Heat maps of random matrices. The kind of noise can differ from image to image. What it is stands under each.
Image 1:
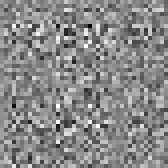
low rank plus noise
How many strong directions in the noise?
two
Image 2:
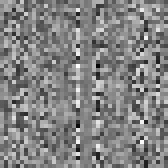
columns of uneven size
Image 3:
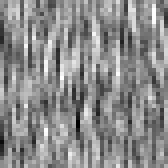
streaked along the columns
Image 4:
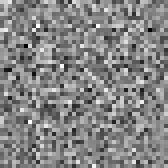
low rank plus noise
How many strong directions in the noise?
five to eight
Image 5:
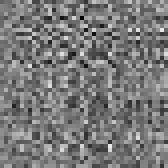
low rank plus noise
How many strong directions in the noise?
two
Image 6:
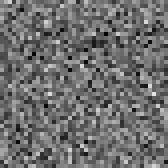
independent entries
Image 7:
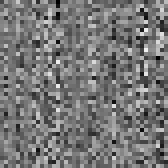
columns of uneven size
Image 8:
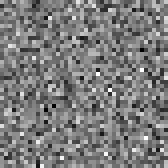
independent entries
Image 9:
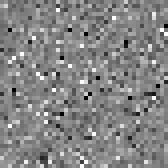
heavy tails
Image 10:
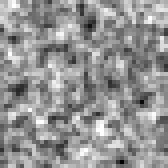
blotchy
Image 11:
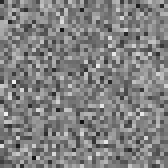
independent entries
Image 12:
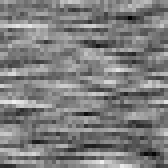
streaked along the rows
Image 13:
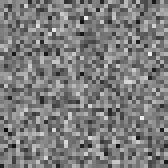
independent entries
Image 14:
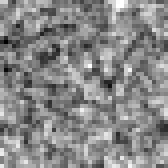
blotchy
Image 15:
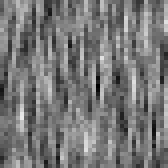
streaked along the columns
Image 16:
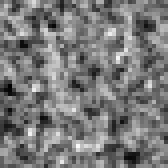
blotchy
